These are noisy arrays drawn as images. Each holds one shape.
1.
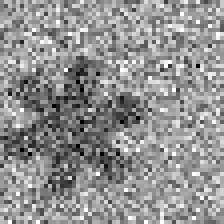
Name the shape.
asterisk
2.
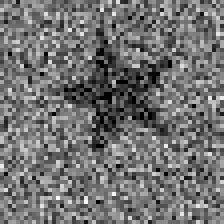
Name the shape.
star
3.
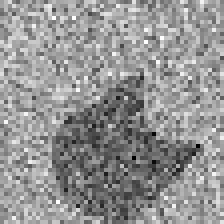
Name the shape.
cat's head
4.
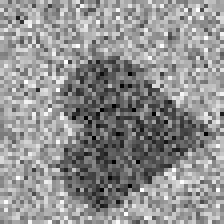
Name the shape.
heart
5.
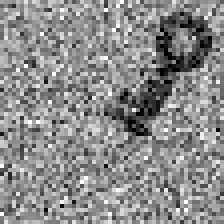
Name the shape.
key
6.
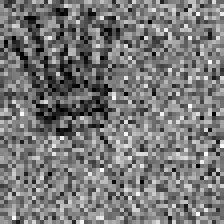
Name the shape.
chess queen
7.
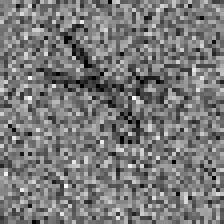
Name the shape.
pair of scissors
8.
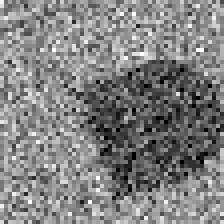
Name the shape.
ghost
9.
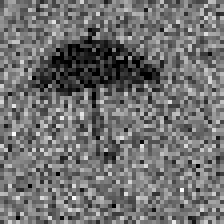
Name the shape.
umbrella
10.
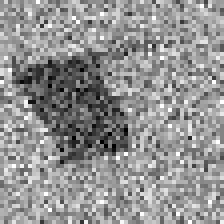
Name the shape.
flag
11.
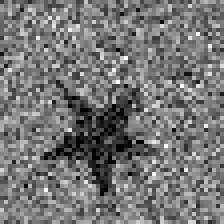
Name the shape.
star
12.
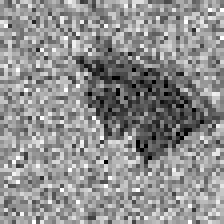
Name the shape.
chess knight
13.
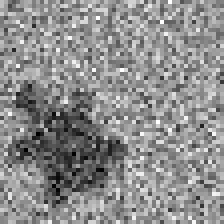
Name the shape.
turtle
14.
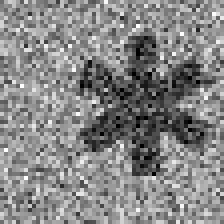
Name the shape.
asterisk
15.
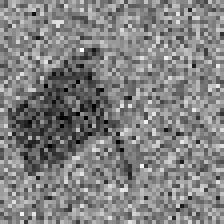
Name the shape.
flag
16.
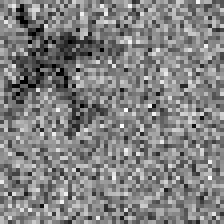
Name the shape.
airplane
